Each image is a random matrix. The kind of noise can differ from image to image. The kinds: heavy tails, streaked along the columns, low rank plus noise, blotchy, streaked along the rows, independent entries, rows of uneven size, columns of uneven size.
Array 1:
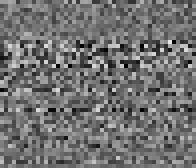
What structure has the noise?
rows of uneven size
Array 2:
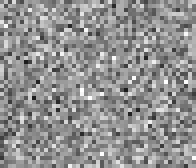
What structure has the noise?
independent entries
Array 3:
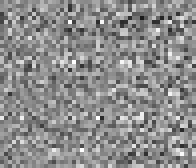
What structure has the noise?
low rank plus noise
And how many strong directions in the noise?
three or four
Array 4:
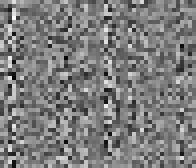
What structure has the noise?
columns of uneven size
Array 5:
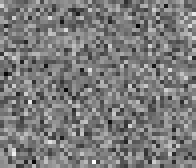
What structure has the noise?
independent entries
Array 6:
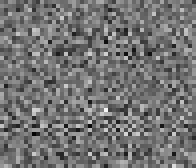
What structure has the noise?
low rank plus noise
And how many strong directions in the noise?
one
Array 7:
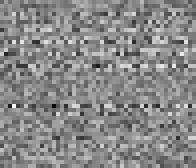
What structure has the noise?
rows of uneven size
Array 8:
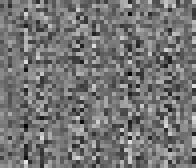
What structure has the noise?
columns of uneven size
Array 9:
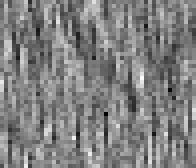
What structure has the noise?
streaked along the columns
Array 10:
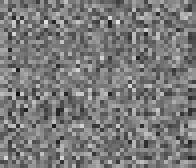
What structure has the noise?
low rank plus noise
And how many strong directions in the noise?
two
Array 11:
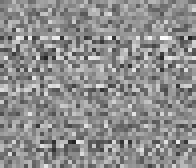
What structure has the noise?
rows of uneven size
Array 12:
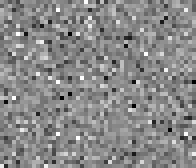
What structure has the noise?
heavy tails
